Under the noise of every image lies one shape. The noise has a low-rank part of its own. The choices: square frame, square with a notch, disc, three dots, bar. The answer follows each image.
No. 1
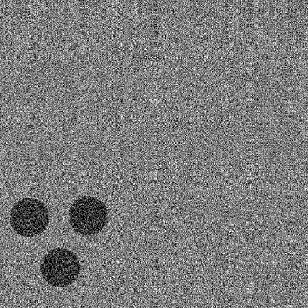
three dots
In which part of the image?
bottom left
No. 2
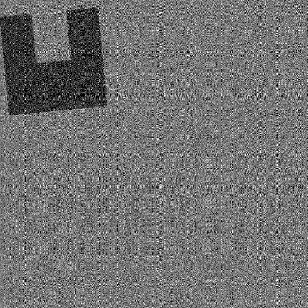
square with a notch
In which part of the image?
top left
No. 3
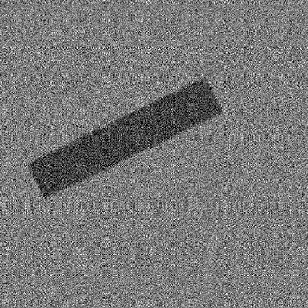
bar
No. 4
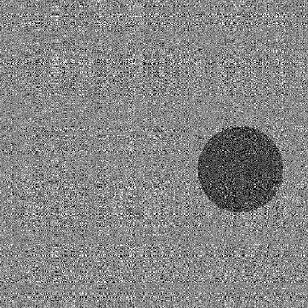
disc
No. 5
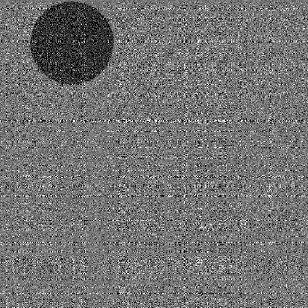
disc
